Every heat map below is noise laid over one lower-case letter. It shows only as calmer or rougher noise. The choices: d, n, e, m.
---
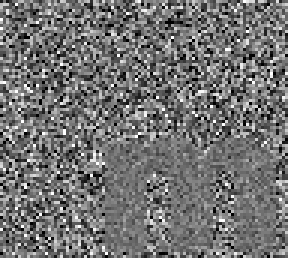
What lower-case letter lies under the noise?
m
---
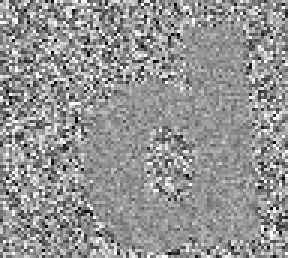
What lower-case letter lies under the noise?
d
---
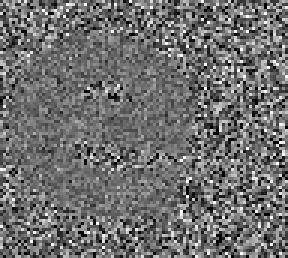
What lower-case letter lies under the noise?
e
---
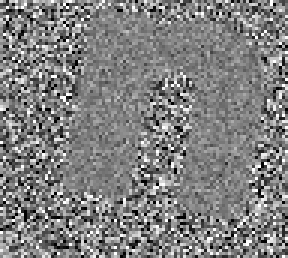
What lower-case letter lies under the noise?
n
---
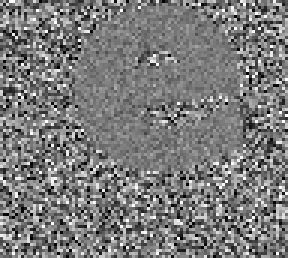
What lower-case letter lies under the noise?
e
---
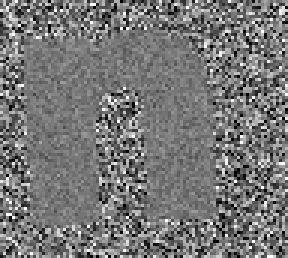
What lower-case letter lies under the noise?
n
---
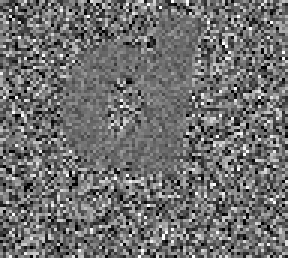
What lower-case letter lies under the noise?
d
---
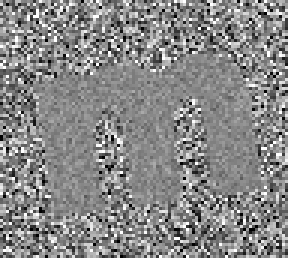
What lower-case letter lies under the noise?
m
